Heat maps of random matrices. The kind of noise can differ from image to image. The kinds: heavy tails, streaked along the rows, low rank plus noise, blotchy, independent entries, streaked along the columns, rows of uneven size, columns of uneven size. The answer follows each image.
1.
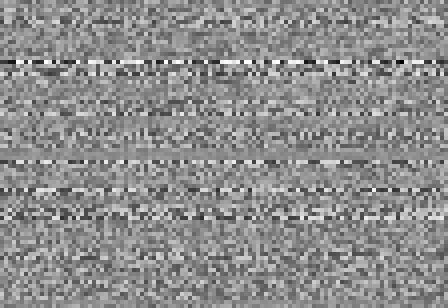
rows of uneven size
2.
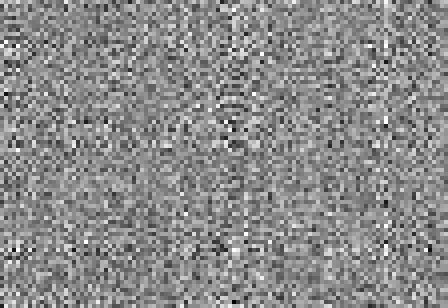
low rank plus noise
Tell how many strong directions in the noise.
five to eight
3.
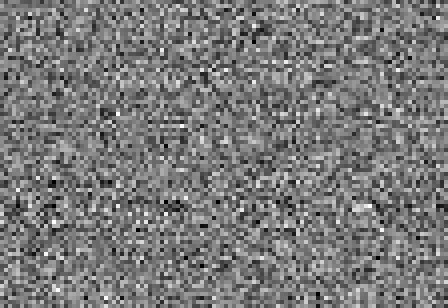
low rank plus noise
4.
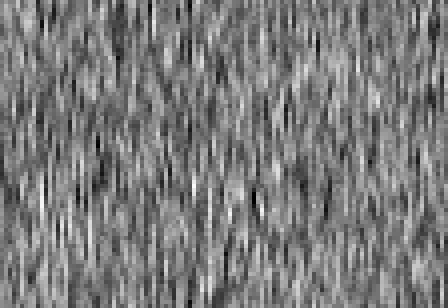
streaked along the columns
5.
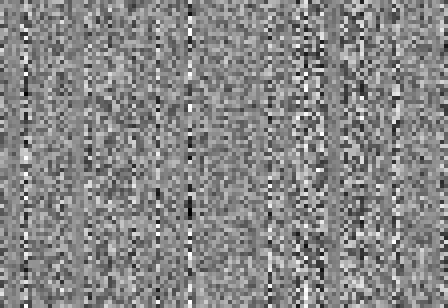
columns of uneven size
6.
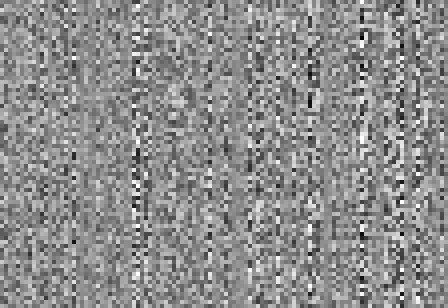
columns of uneven size
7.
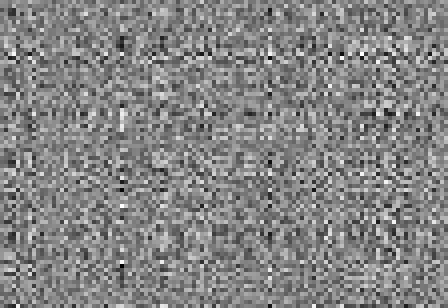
low rank plus noise
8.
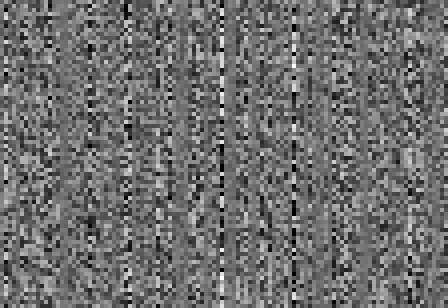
columns of uneven size
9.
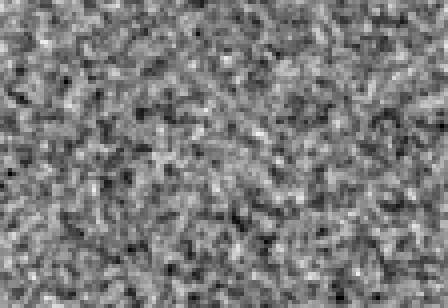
blotchy
